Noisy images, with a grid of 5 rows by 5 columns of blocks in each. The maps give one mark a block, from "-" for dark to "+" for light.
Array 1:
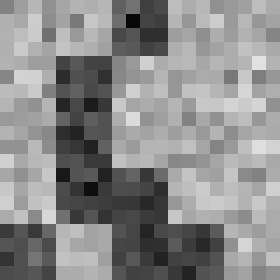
++-++
+-+++
+-+++
+--++
-+--+
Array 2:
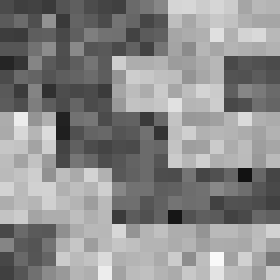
---++
--++-
+--++
++---
-++++
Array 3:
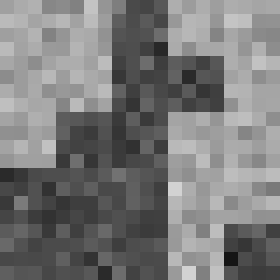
++-++
++--+
+--++
---++
---+-
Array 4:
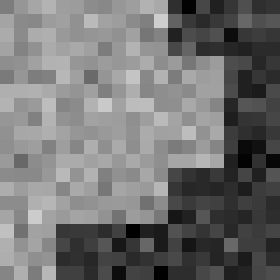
+++--
++++-
++++-
+++--
+----
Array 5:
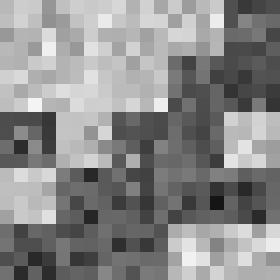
++++-
+++--
-+--+
+----
---++
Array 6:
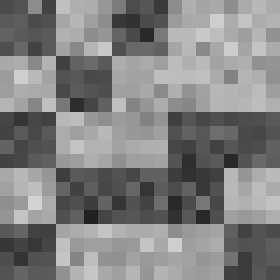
-+-++
+-+++
-++--
+---+
-+++-
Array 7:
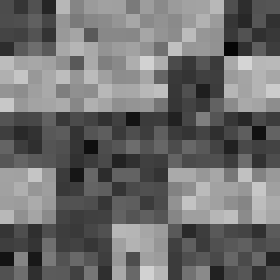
-+++-
+++-+
-----
+--++
--+--
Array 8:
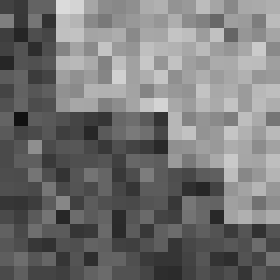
-++++
-++++
---++
----+
-----
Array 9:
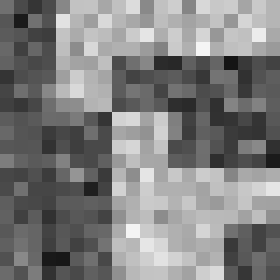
-++++
-+---
--+--
--+++
--++-
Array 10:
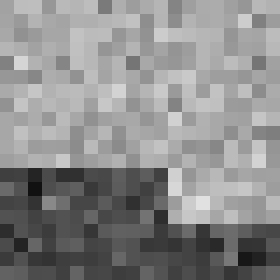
+++++
+++++
+++++
---++
-----
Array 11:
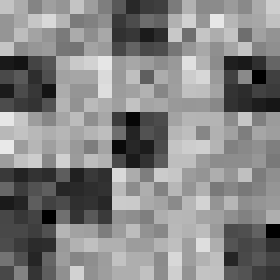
++-++
-+++-
++-++
--+++
-+++-
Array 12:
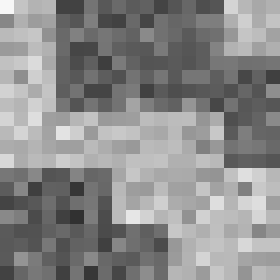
+---+
+----
++++-
--+++
---++
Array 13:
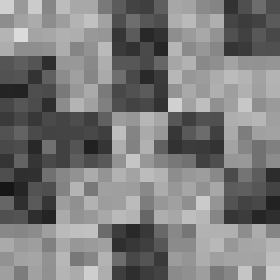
++-+-
-+-++
--+-+
-+++-
++-++
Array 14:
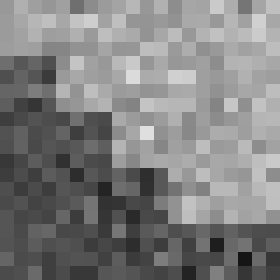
+++++
-++++
--+++
---++
-----
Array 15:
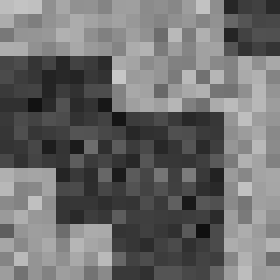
++++-
--+++
----+
+---+
++--+
